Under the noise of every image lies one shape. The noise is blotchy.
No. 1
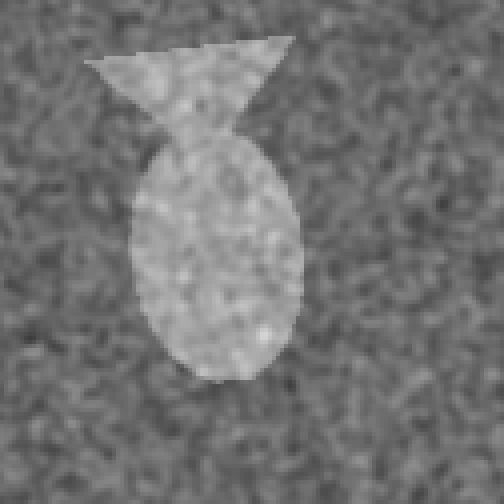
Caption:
light fish
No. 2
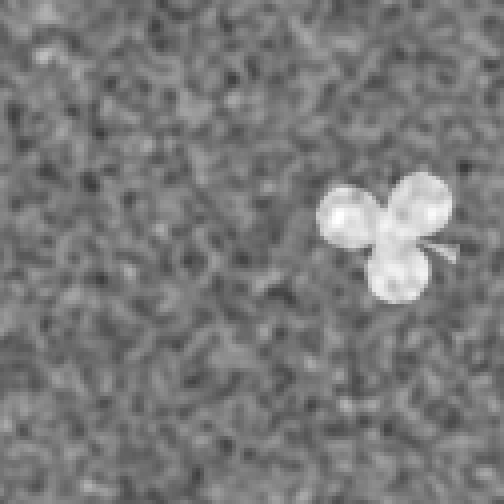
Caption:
light club, middle right
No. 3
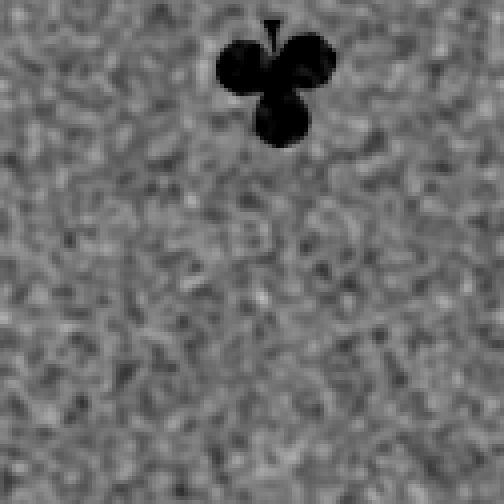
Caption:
dark club, top middle
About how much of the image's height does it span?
a quarter
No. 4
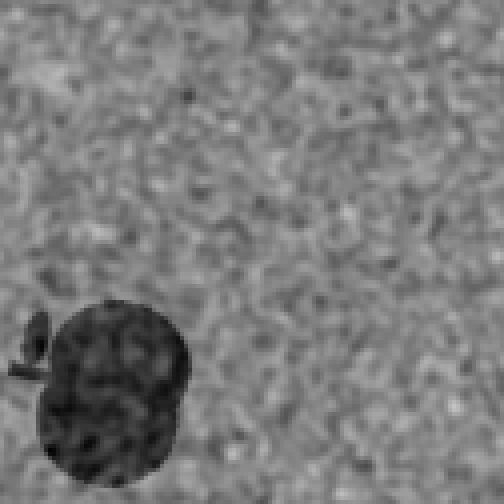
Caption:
dark apple, bottom left
